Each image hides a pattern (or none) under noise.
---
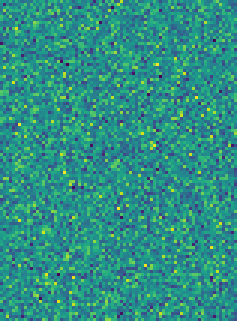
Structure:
only noise
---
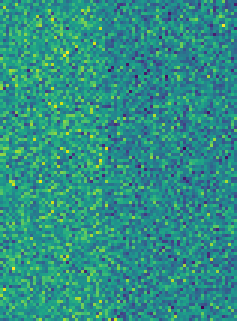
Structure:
a sharp edge
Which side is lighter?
left
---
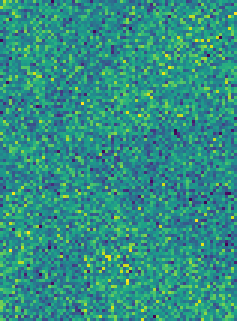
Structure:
spokes from one point
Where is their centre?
middle left
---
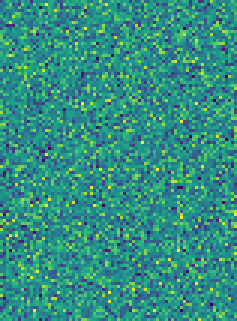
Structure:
only noise
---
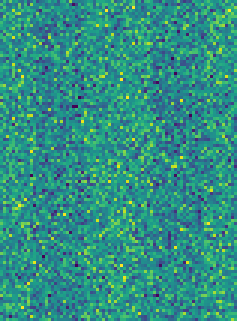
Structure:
vertical stripes
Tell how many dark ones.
2
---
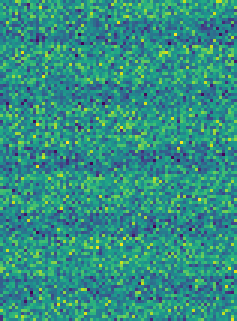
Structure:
horizontal stripes
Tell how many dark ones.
5
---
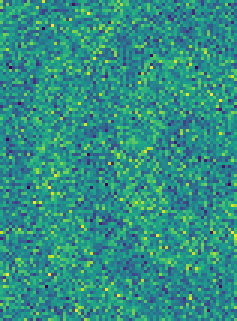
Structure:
rings round one point
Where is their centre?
middle right
